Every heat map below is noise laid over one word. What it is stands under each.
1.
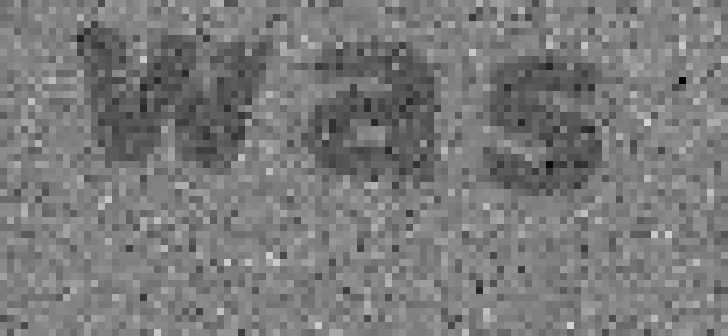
was
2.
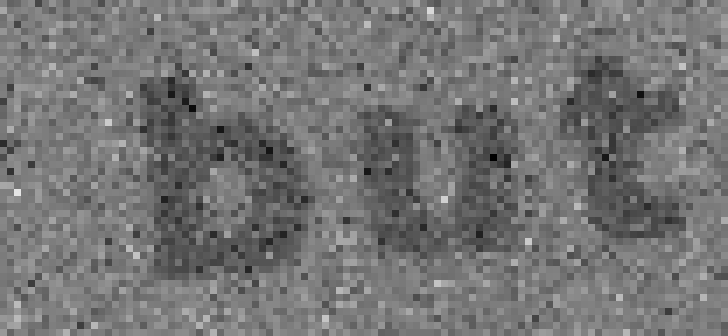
but
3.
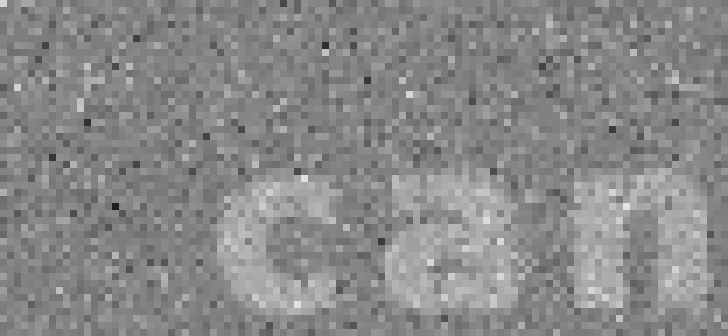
can
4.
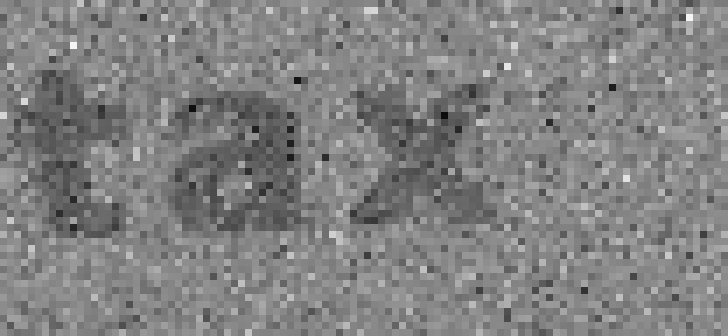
tax
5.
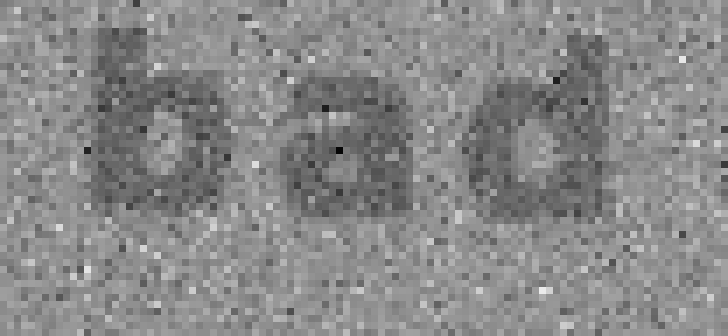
bad
